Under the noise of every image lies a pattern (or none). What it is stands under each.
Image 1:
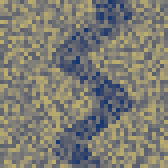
a wavy band
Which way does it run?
top to bottom
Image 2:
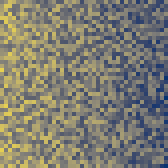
a smooth slope
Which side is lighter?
left
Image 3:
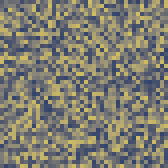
only noise
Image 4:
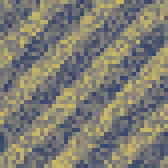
diagonal stripes
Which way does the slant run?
bottom left to top right
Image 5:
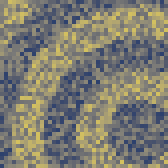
rings round one point
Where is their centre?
bottom right
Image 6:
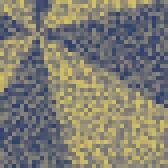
spokes from one point
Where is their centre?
top left
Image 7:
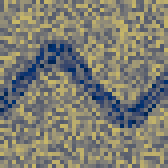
a wavy band
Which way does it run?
left to right
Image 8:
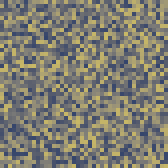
only noise
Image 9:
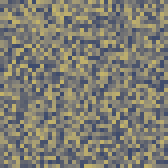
only noise
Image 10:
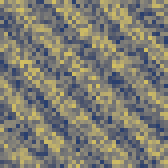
diagonal stripes
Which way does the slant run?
top left to bottom right
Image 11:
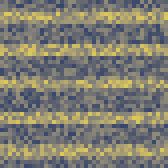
horizontal stripes
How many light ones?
5
